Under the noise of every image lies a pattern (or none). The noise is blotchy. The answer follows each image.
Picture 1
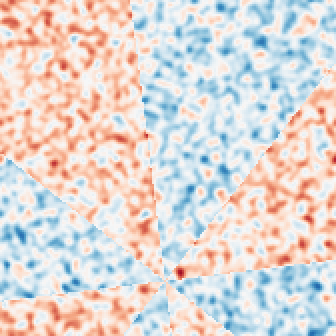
spokes from one point
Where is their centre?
bottom middle
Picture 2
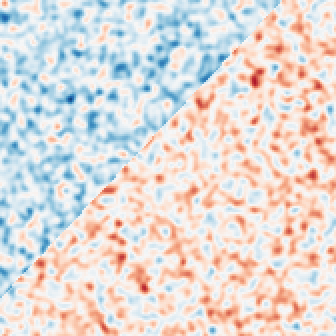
a sharp edge
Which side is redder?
bottom right
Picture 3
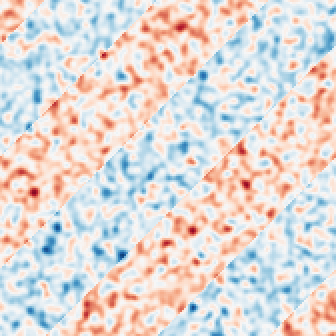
diagonal stripes
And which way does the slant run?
bottom left to top right
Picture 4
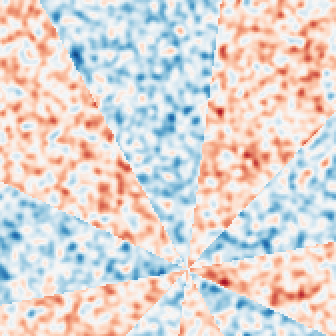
spokes from one point
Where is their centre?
bottom middle
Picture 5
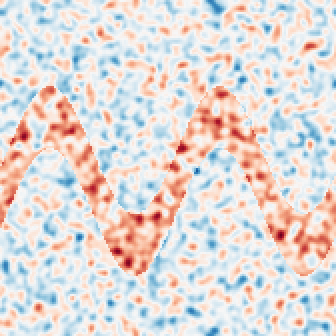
a wavy band
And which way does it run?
left to right
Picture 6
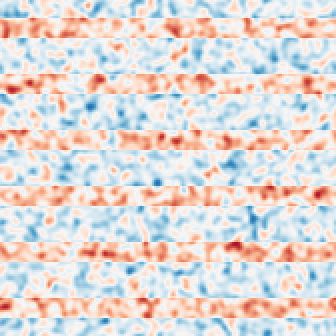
horizontal stripes
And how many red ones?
6
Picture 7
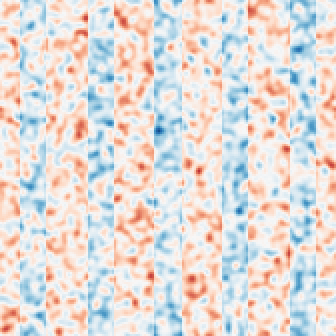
vertical stripes
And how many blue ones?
5
